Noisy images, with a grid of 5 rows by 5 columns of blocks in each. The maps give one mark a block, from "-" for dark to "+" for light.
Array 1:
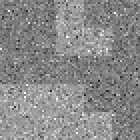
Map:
- - + - -
- - + + -
- - - - -
+ + + - -
+ + + + -
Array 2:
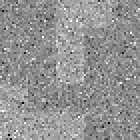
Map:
- - + + -
- - + - -
- - + - -
+ - - - -
+ + + - -
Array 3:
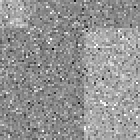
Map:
+ - - - -
- - - + +
- - - + +
- - - + +
- - - + +
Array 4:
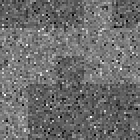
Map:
- - - + -
+ + + + +
+ + - + +
+ - - - -
+ - - - -
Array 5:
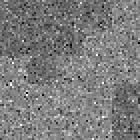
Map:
- - - - +
- - - + +
+ - + + +
+ + + + -
+ + + + -
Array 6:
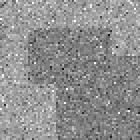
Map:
+ + + + +
+ - - - +
+ - - - -
+ + - - -
+ + - - -
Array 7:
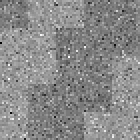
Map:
- + + - -
+ + - - -
+ + - - +
+ - - - +
+ - - + +
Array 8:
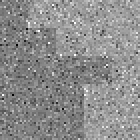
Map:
- + + + +
- - + + +
- - - - +
- - - + +
- - - + +
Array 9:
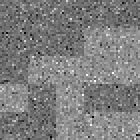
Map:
- - - - -
- - - + +
- + + + +
+ - + - -
- - + + +
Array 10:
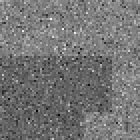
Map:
+ + + + +
+ + + + +
- - - - +
- - - - +
- - - + +
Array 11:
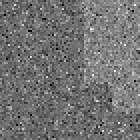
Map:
- - - + +
- - - + +
- - - + +
- - - - +
- - - - -
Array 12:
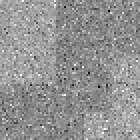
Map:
+ + - - -
+ + - - -
+ + - - +
- - - - +
- - - + +
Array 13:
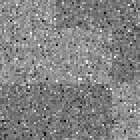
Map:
+ + - - -
+ + + + -
+ + + + -
- - - - +
- - - - +
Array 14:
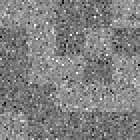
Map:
+ + - - +
- + - + -
- + + - +
- - + + +
+ - - - -
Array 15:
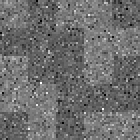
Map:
+ - + + -
- - - + +
+ - - + -
+ + - - -
- + - + +
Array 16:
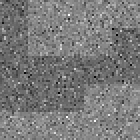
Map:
- + + + +
- + + + -
- - - - -
- - - + +
+ + + + +
